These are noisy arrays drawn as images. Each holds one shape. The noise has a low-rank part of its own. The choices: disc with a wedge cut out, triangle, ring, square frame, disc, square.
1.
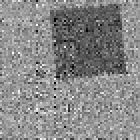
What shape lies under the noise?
square
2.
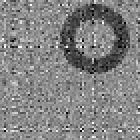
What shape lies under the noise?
ring
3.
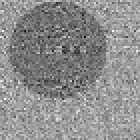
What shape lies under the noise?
disc
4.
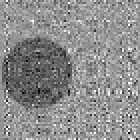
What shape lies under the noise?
disc
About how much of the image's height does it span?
half
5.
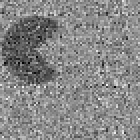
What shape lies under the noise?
disc with a wedge cut out
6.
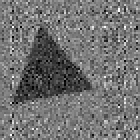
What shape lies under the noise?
triangle
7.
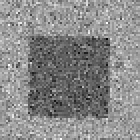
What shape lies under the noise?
square
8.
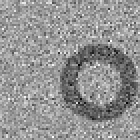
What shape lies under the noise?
ring
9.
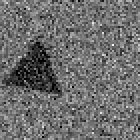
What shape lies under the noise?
triangle
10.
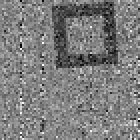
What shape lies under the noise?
square frame
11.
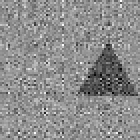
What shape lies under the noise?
triangle
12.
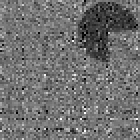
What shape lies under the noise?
disc with a wedge cut out
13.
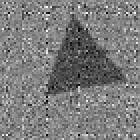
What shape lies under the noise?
triangle
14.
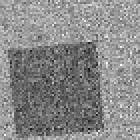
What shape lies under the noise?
square
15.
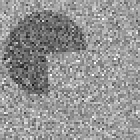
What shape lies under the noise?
disc with a wedge cut out
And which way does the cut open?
down and right
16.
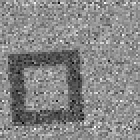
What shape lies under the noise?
square frame
